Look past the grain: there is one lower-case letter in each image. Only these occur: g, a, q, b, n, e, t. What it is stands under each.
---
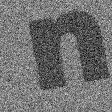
dark n
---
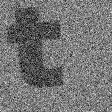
dark t
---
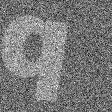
light q
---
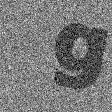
dark g
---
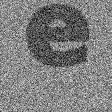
dark e
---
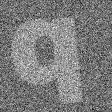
light q
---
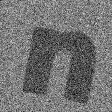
dark n
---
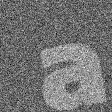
light a
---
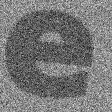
dark e
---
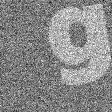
light g
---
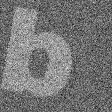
light b
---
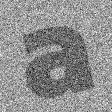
dark a
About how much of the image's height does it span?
two thirds
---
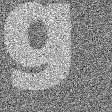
light g
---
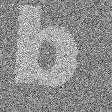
light b
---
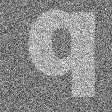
light q
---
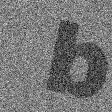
dark b
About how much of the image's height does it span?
two thirds
